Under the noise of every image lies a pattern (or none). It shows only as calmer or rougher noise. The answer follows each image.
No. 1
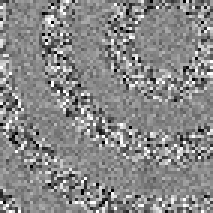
rings round one point
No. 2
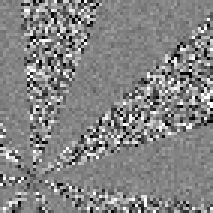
spokes from one point
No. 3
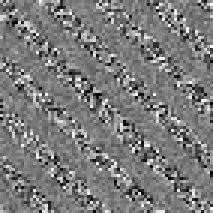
diagonal stripes
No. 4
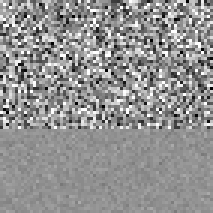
a sharp edge
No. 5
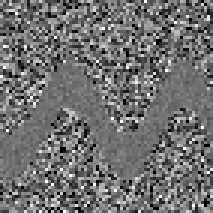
a wavy band
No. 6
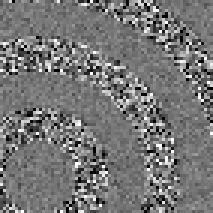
rings round one point
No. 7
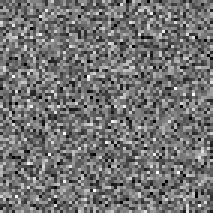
only noise
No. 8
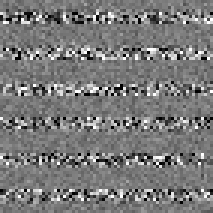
horizontal stripes
